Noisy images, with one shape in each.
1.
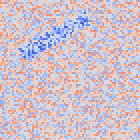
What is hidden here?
blue bar
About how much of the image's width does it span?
half
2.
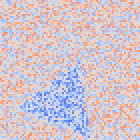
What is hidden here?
blue triangle
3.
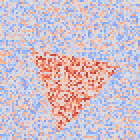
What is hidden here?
red triangle
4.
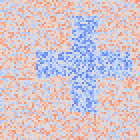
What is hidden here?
blue cross
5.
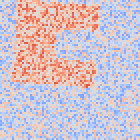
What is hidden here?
red square with a notch
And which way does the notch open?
right
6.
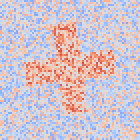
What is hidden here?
red cross
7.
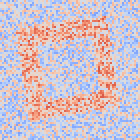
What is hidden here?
red square frame
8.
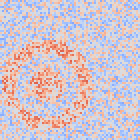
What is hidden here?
red bullseye
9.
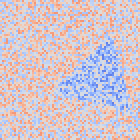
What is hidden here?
blue triangle
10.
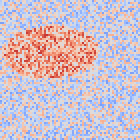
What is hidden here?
red ellipse
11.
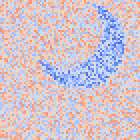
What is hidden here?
blue crescent
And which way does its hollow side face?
up and left
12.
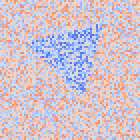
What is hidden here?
blue triangle
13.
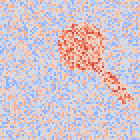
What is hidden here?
red lollipop
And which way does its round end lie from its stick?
up and left
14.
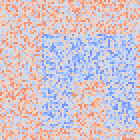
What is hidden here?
blue square with a notch
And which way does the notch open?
down
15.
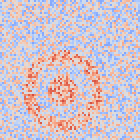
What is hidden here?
red bullseye
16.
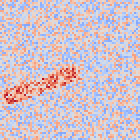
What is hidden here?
red bar
